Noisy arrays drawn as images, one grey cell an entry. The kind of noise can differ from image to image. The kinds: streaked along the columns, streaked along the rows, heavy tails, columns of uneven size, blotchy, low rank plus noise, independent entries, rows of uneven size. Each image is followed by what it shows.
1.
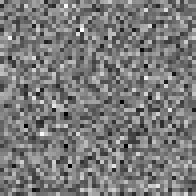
independent entries
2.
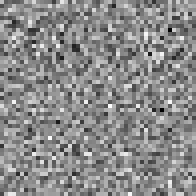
low rank plus noise
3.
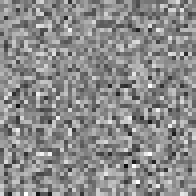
low rank plus noise
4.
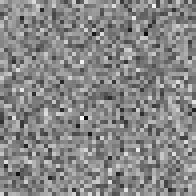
independent entries
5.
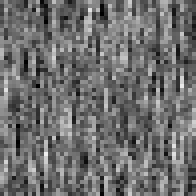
streaked along the columns
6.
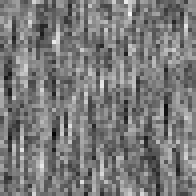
streaked along the columns
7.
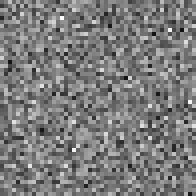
independent entries
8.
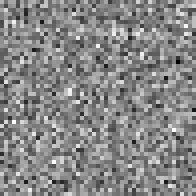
independent entries
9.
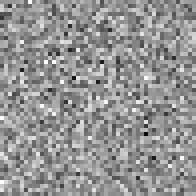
independent entries
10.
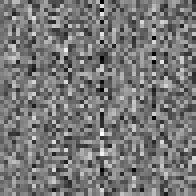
columns of uneven size
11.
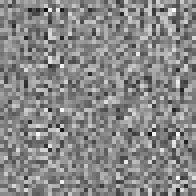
low rank plus noise
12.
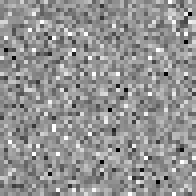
heavy tails
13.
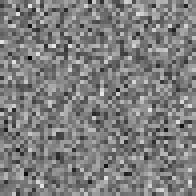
independent entries
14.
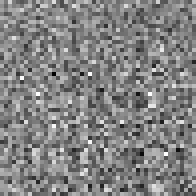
low rank plus noise
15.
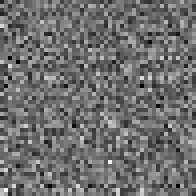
low rank plus noise
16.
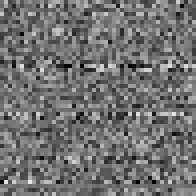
rows of uneven size
